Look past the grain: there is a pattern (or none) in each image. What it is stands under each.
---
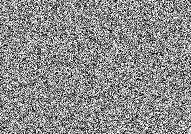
only noise
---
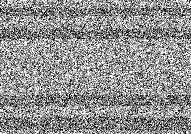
bands of rows
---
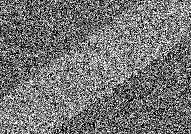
a diagonal band
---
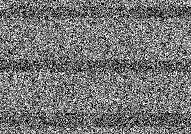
bands of rows
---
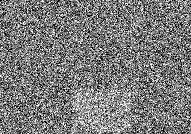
one block
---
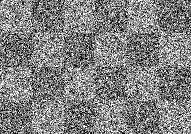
a checkerboard
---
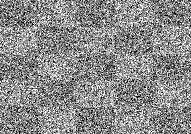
a checkerboard
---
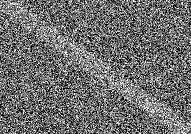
a diagonal band
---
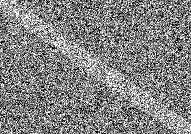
a diagonal band
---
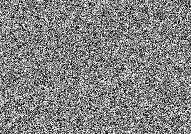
only noise
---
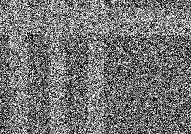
bands of rows crossing bands of columns
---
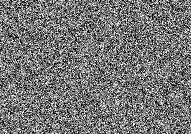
only noise
